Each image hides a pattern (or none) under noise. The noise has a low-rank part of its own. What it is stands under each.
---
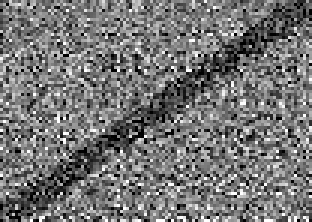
a diagonal band
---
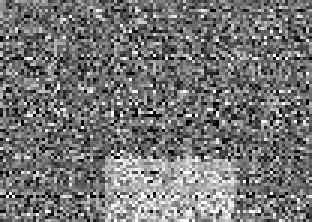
one block
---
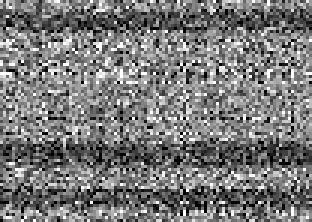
bands of rows
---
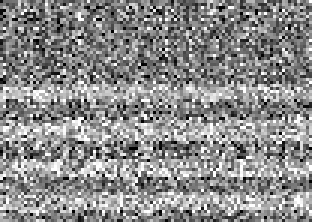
bands of rows
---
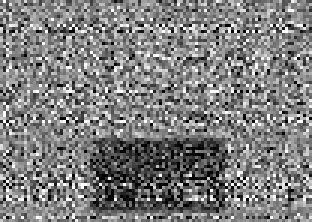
one block
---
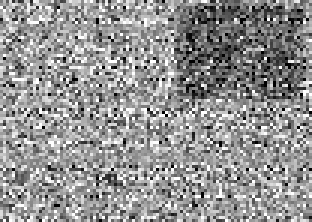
one block
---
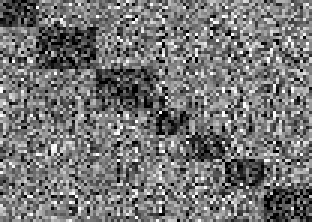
blocks along the diagonal
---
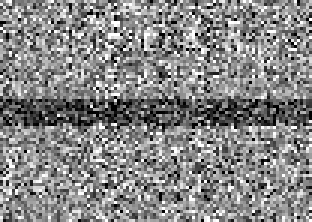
one band of rows
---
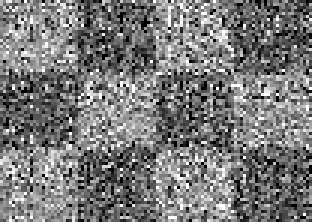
a checkerboard
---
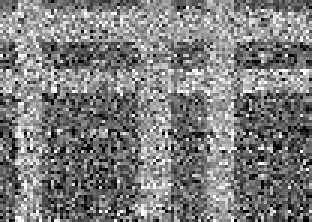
bands of rows crossing bands of columns
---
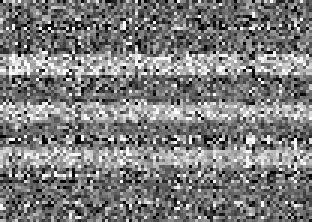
bands of rows
